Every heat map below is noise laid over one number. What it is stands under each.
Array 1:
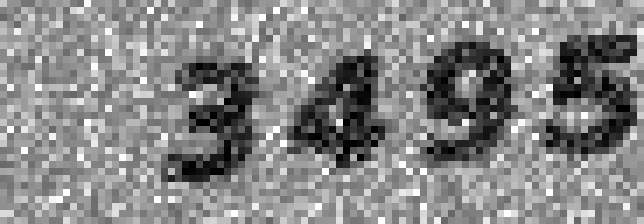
3495
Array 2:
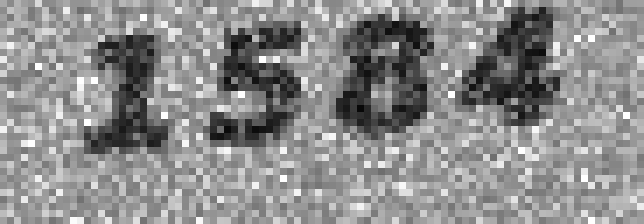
1584
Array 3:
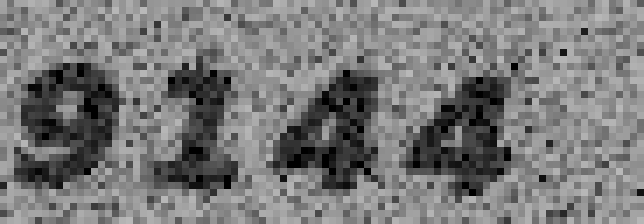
9144
